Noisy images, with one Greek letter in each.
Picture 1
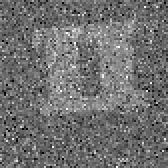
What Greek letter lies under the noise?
pi
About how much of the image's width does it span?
two thirds
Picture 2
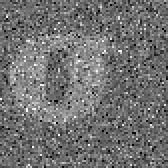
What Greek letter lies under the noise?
sigma
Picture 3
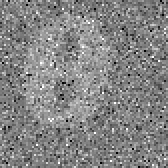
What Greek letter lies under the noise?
theta
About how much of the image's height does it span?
two thirds
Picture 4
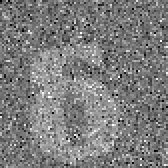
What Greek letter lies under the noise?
delta
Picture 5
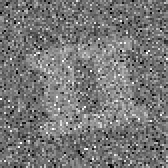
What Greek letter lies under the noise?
pi
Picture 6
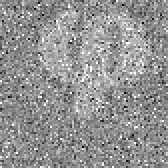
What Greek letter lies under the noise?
phi
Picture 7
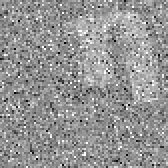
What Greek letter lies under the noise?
eta
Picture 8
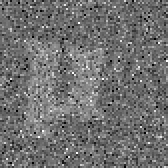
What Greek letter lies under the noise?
mu
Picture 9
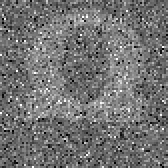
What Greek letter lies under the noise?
omega
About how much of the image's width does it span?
two thirds
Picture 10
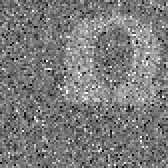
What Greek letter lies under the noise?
omega
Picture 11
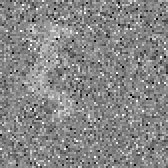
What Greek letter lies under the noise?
xi
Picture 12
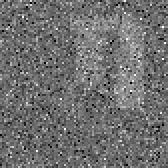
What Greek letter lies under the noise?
eta
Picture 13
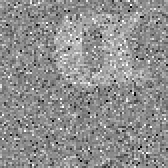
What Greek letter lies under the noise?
alpha
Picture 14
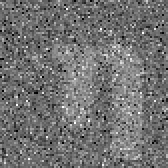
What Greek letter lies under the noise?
eta
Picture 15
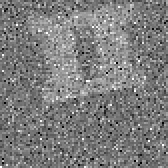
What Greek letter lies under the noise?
pi
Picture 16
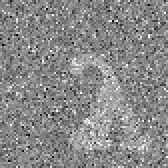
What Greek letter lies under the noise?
lambda
